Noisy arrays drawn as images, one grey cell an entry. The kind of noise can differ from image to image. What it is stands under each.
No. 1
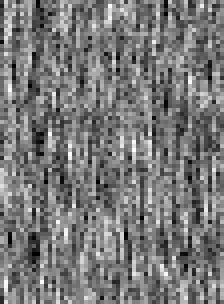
streaked along the columns
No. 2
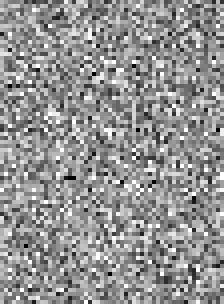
independent entries
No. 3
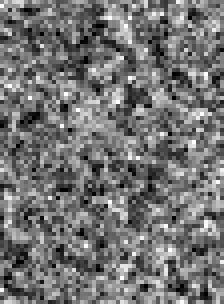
blotchy
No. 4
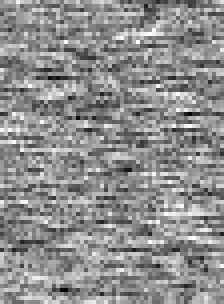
streaked along the rows
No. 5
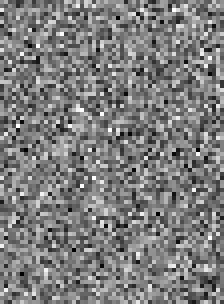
independent entries
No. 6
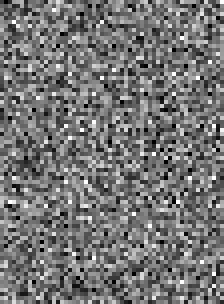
independent entries
